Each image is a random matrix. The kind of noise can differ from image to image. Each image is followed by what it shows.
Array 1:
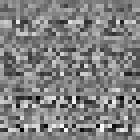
rows of uneven size
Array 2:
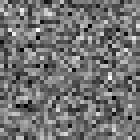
independent entries
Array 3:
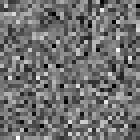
independent entries
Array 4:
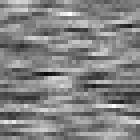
streaked along the rows
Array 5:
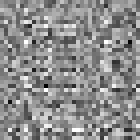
low rank plus noise
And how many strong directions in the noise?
three or four
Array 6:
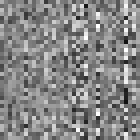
columns of uneven size
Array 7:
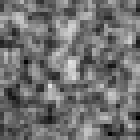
blotchy
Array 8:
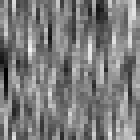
streaked along the columns
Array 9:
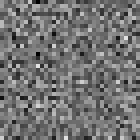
low rank plus noise
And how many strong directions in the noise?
five to eight
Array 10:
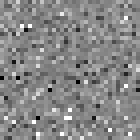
heavy tails
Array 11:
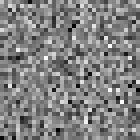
independent entries
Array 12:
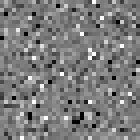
heavy tails
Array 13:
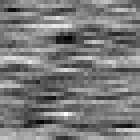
streaked along the rows
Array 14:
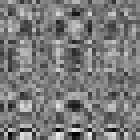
low rank plus noise
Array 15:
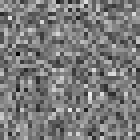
low rank plus noise
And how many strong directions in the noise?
three or four
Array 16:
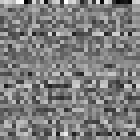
rows of uneven size
